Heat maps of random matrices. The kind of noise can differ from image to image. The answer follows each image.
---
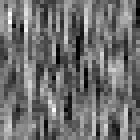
streaked along the columns
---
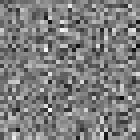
low rank plus noise
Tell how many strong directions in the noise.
three or four
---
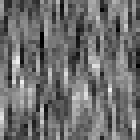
streaked along the columns
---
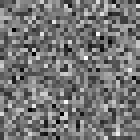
independent entries
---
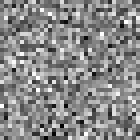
independent entries
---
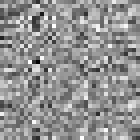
low rank plus noise
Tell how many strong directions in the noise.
two
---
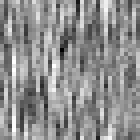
streaked along the columns
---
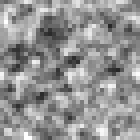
blotchy
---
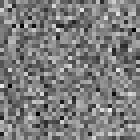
independent entries
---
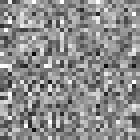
low rank plus noise
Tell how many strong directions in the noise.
three or four
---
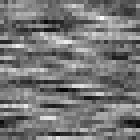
streaked along the rows
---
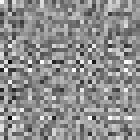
low rank plus noise
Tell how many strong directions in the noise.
two
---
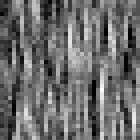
streaked along the columns
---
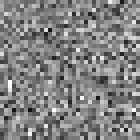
independent entries
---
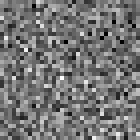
independent entries
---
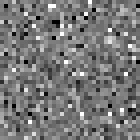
heavy tails
